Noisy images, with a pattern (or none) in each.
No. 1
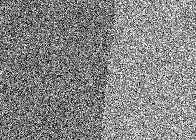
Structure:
a sharp edge
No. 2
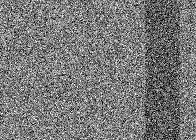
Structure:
one vertical stripe
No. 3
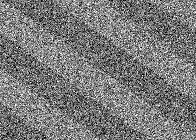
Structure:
diagonal stripes
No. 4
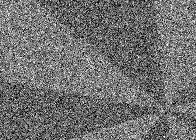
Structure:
spokes from one point
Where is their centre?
bottom right
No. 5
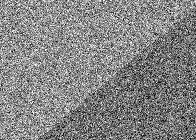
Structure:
a sharp edge
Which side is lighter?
top left
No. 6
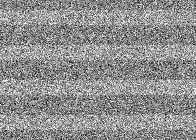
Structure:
horizontal stripes
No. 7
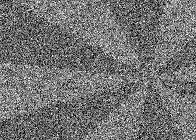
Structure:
spokes from one point
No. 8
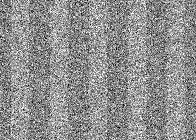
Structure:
vertical stripes
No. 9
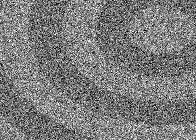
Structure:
rings round one point
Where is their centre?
top right
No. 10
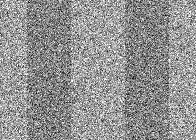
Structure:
vertical stripes
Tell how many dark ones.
2
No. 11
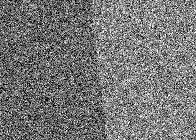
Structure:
a sharp edge
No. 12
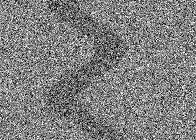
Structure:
a wavy band
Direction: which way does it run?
top to bottom
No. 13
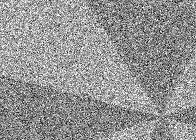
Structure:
spokes from one point
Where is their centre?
bottom right
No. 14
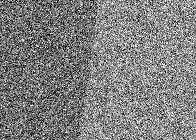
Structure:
a sharp edge
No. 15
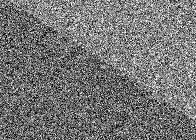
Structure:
a sharp edge
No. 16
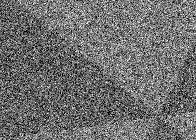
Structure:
spokes from one point
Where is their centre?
bottom right
